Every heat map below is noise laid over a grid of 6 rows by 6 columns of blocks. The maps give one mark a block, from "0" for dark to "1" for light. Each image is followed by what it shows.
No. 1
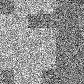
011100
110000
111100
111100
111100
011000
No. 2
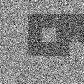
111111
110000
110100
110001
111111
111111
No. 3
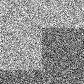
111111
111111
111000
111000
111000
000000
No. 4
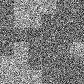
011100
011000
000000
010001
110000
111000
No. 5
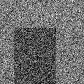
111111
111111
100011
100011
100011
100011
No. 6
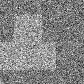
000000
011000
011000
111100
111100
000000
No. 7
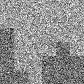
111111
111111
011111
011101
011000
001000
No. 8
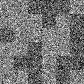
110001
111010
011110
110110
100100
110101
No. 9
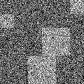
000001
100000
000110
000110
001100
001100
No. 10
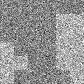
000000
000011
000011
100011
110011
100001
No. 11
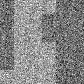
011100
011000
011000
011100
011100
111100
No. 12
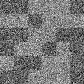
001110
110111
001100
011010
100110
001110
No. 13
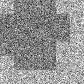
100011
000001
000001
000011
100011
111111
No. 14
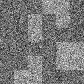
000110
001010
001000
000011
001011
011000
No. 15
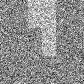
001100
001100
000100
000100
000000
000000
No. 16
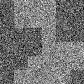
011100
011100
000100
000111
001111
011110
